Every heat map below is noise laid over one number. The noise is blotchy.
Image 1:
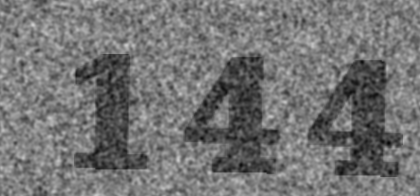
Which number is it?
144
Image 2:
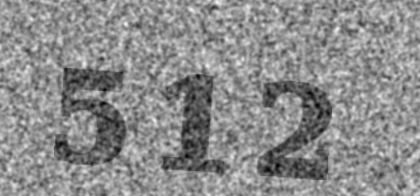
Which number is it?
512
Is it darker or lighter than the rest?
darker
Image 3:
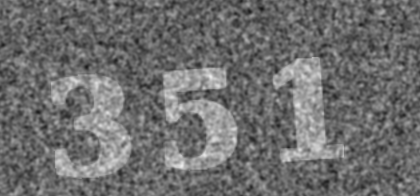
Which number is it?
351
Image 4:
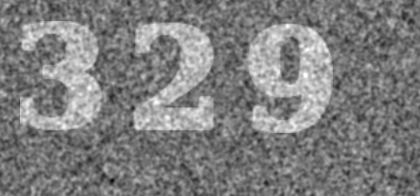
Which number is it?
329
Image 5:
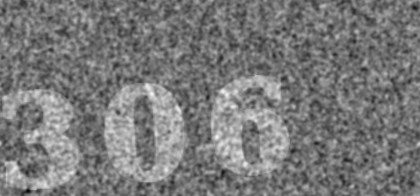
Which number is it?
306
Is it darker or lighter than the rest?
lighter
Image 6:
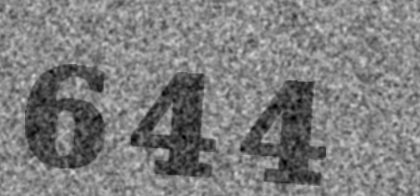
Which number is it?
644
